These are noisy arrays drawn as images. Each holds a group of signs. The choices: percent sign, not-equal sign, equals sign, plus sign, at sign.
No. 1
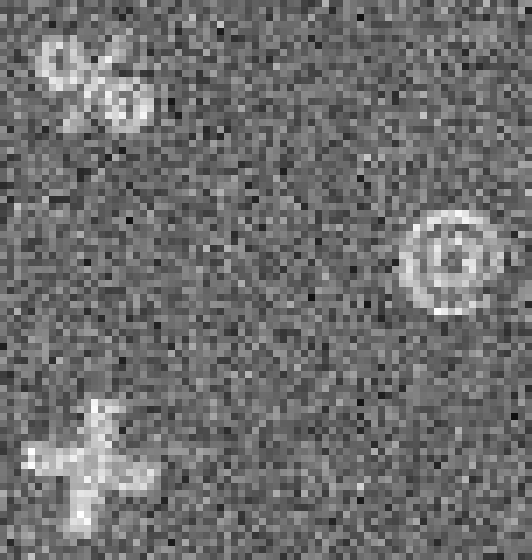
top left: percent sign; middle right: at sign; bottom left: plus sign
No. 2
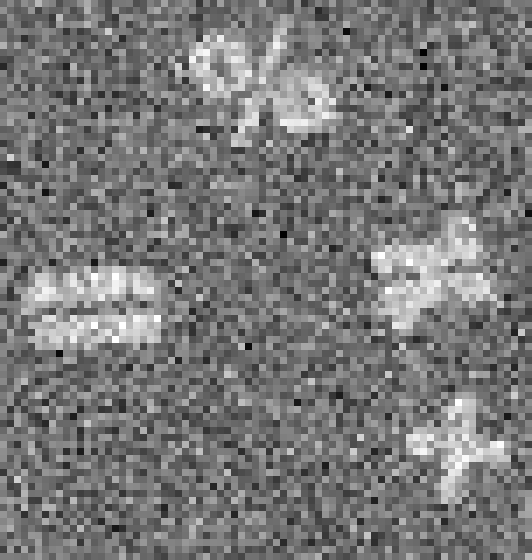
top middle: percent sign; middle left: equals sign; middle right: not-equal sign; bottom right: plus sign
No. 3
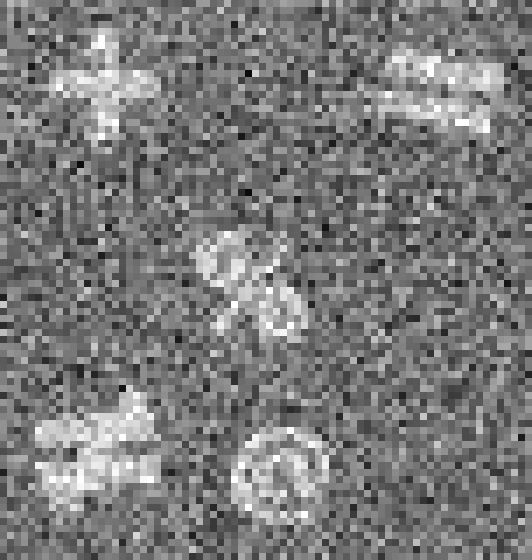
top left: plus sign; top right: equals sign; centre: percent sign; bottom left: not-equal sign; bottom middle: at sign
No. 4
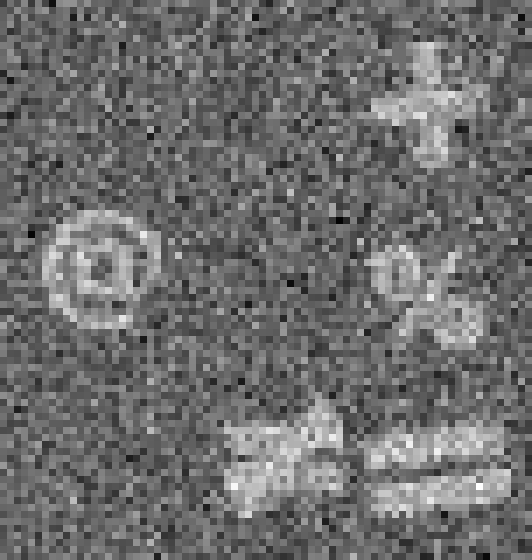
top right: plus sign; middle left: at sign; middle right: percent sign; bottom middle: not-equal sign; bottom right: equals sign
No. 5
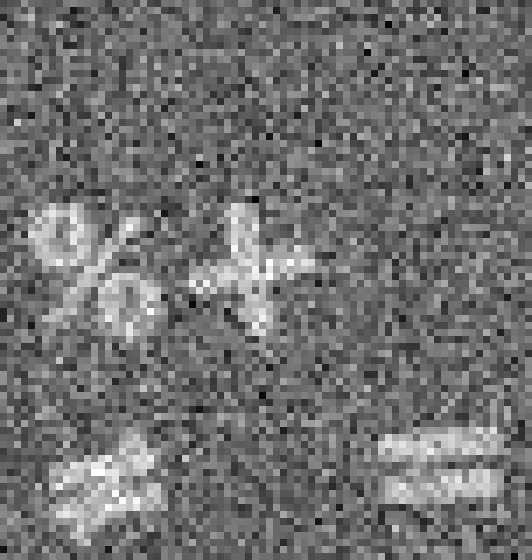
middle left: percent sign; centre: plus sign; bottom left: not-equal sign; bottom right: equals sign
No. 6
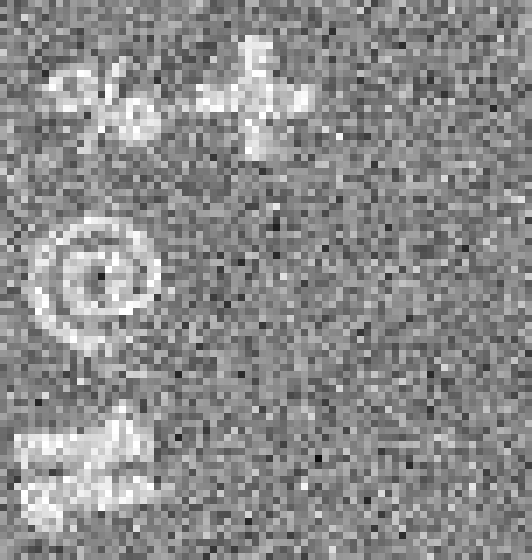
top left: percent sign; top middle: plus sign; middle left: at sign; bottom left: not-equal sign
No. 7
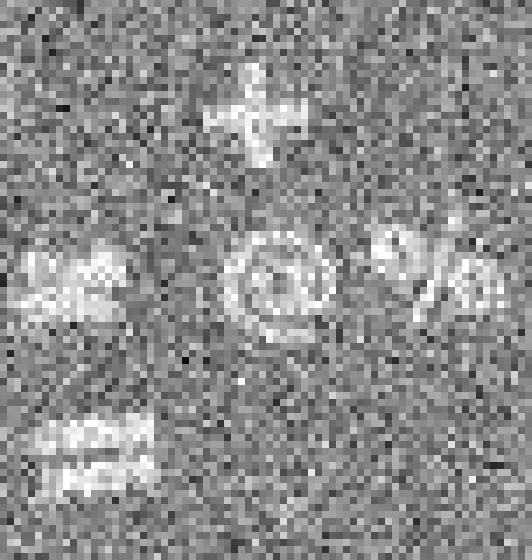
top middle: plus sign; middle left: not-equal sign; centre: at sign; middle right: percent sign; bottom left: equals sign
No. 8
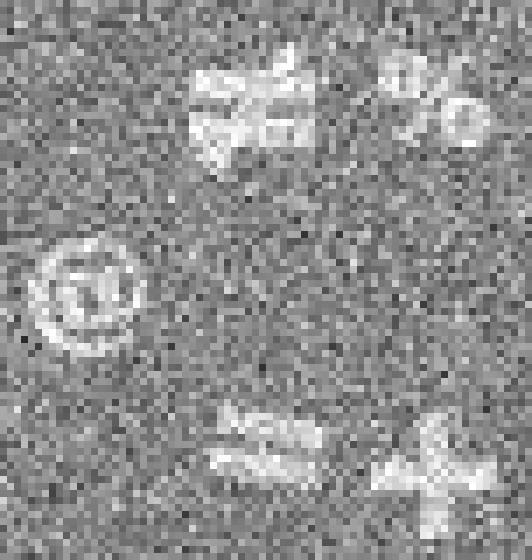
top middle: not-equal sign; top right: percent sign; middle left: at sign; bottom middle: equals sign; bottom right: plus sign
